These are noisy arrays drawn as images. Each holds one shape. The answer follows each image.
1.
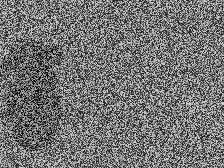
dark footprint
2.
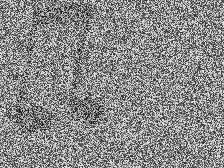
dark pair of musical notes
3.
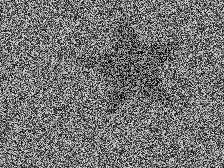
dark star
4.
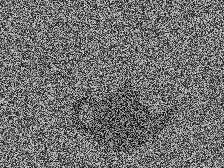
dark teapot
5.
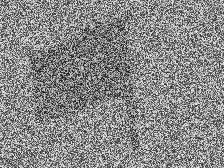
dark flag
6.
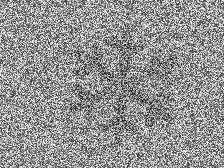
dark snowflake
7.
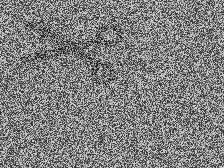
dark pair of scissors
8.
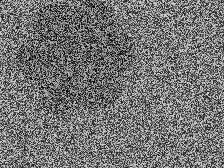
dark flower
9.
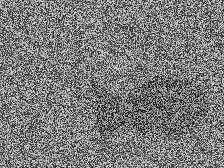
dark fish
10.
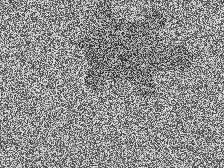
dark turtle
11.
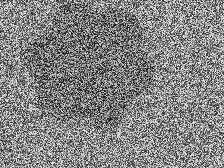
dark flower
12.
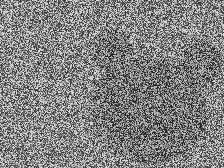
dark bear's head
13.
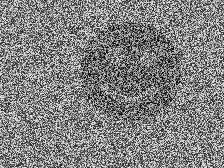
dark smiling face
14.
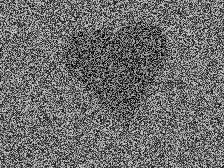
dark heart
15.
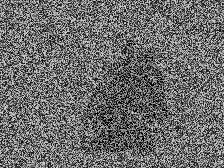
dark chess knight
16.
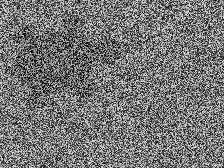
dark turtle
